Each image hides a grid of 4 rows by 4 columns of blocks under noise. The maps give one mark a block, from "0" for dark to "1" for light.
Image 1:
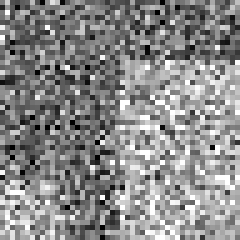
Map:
0000
0011
0011
1011
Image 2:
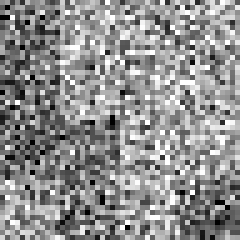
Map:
0111
0111
0011
1010
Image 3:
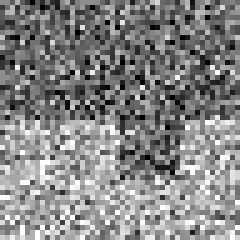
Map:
0000
0000
1101
1111
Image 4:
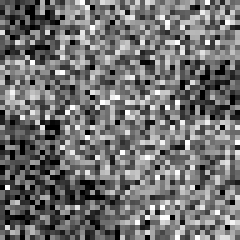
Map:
0111
1110
0111
0011
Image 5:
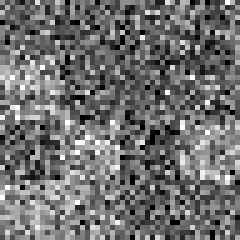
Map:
0000
1000
0101
1100
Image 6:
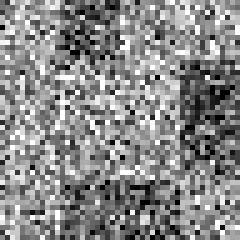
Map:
1011
1110
1110
1001
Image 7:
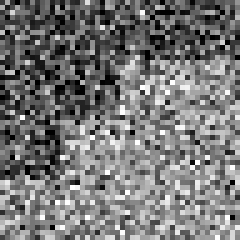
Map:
0000
0011
0111
1111
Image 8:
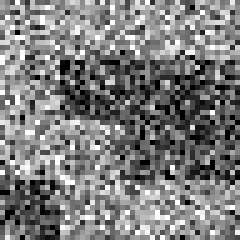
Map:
1111
1000
1100
0111
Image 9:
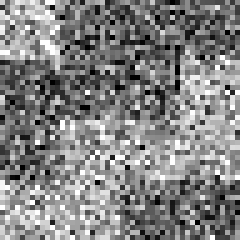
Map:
1000
0001
0111
1100
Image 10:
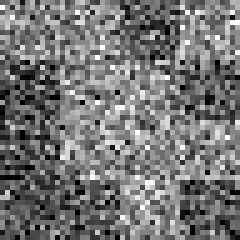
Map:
1101
0110
0111
0010
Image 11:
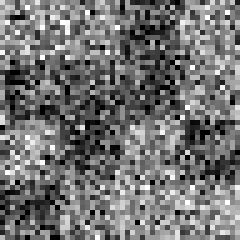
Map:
1101
0001
1010
0111
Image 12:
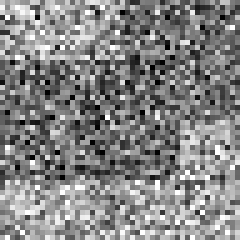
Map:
1100
0000
0001
1111
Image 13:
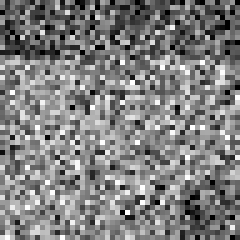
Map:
0000
1111
1111
1110
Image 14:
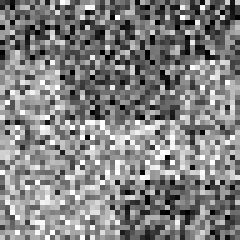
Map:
0000
1001
1111
1100
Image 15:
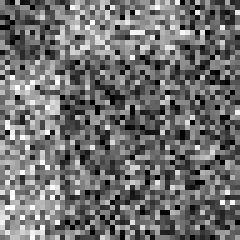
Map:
0110
1000
1000
1000
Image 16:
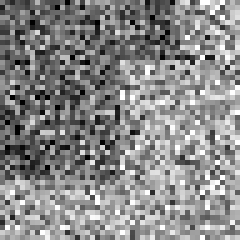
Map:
0001
0011
0011
1111
